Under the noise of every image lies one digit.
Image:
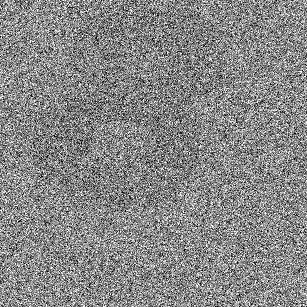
8
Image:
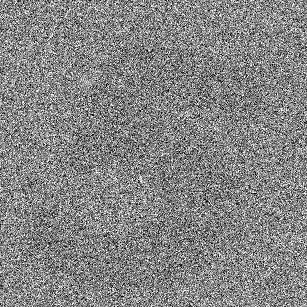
5
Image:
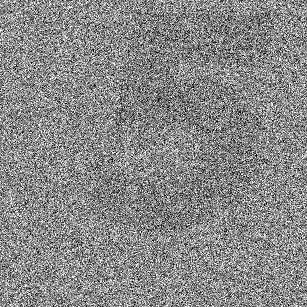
5
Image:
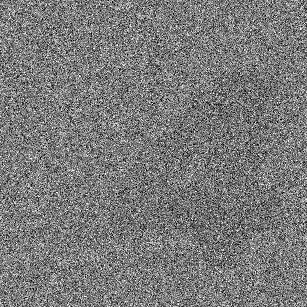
4
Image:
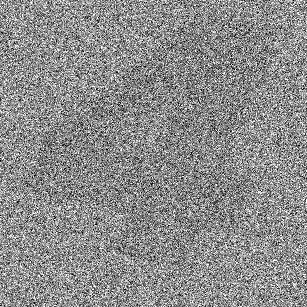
4
